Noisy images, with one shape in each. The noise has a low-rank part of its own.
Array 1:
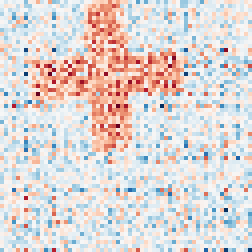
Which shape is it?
cross
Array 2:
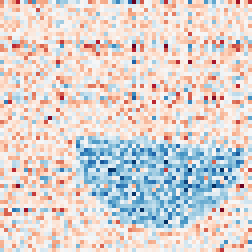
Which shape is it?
half disc
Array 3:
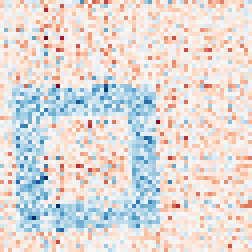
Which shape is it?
square frame
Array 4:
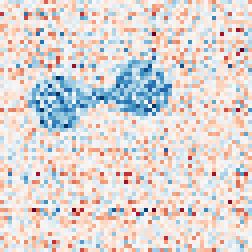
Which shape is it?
dumbbell
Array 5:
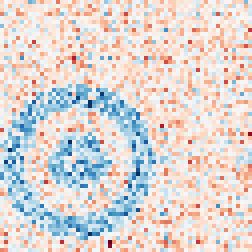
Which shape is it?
bullseye
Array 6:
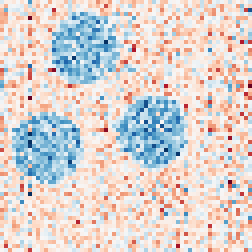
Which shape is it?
three dots
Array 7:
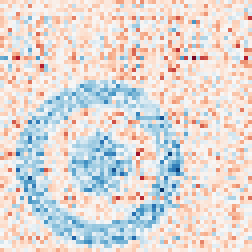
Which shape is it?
bullseye
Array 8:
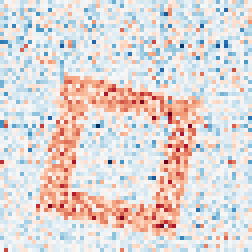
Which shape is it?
square frame
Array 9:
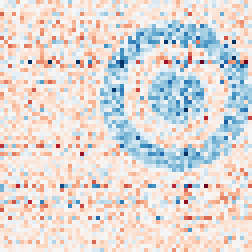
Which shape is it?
bullseye
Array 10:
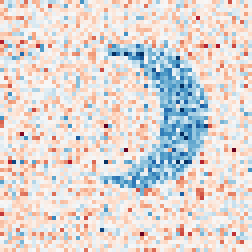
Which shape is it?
crescent
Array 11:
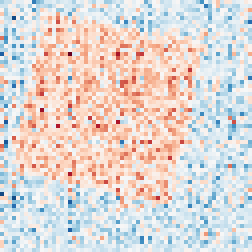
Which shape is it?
square
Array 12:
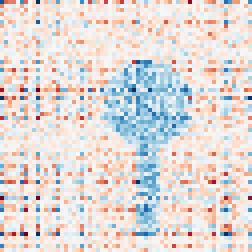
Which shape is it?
lollipop
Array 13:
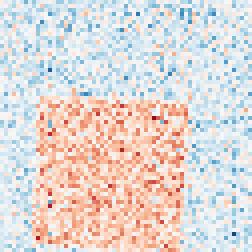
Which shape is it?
square
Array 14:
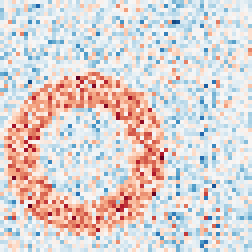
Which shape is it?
ring
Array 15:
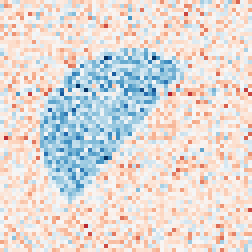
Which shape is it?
half disc
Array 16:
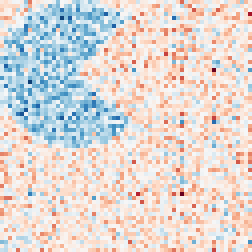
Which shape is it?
disc with a wedge cut out
